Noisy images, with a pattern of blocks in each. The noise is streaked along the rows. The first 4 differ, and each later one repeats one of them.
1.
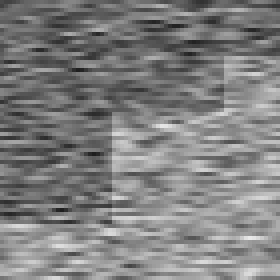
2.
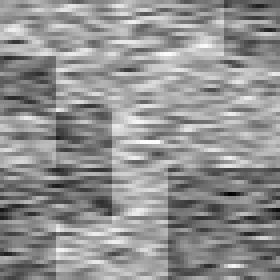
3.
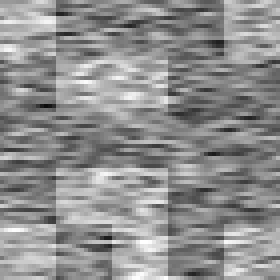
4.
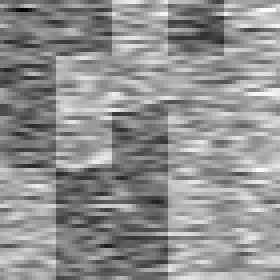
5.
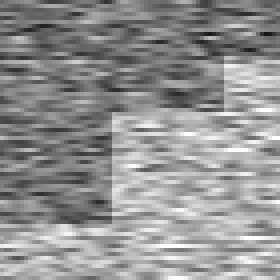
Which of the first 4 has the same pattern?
1
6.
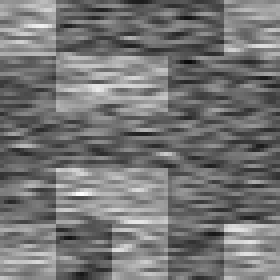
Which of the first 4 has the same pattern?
3
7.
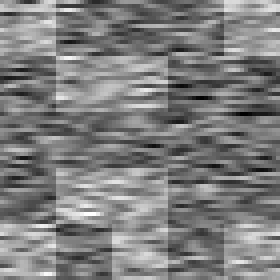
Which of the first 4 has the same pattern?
3
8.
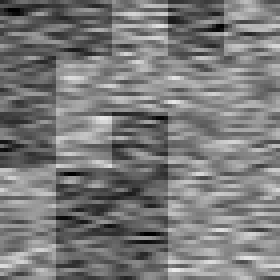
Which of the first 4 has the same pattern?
4
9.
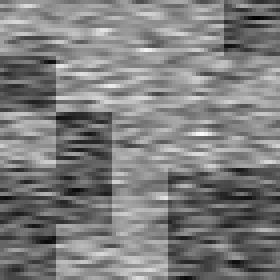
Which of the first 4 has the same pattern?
2
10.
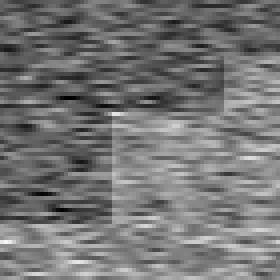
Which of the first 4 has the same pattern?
1
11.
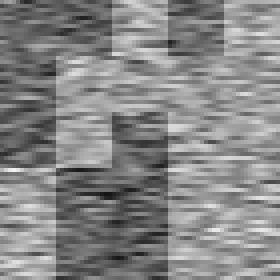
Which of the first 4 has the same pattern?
4
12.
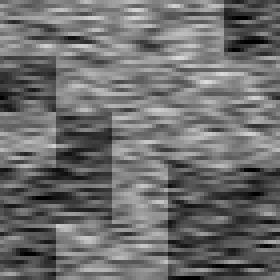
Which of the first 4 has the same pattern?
2
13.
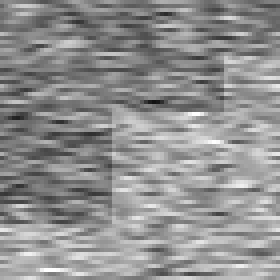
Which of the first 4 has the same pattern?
1
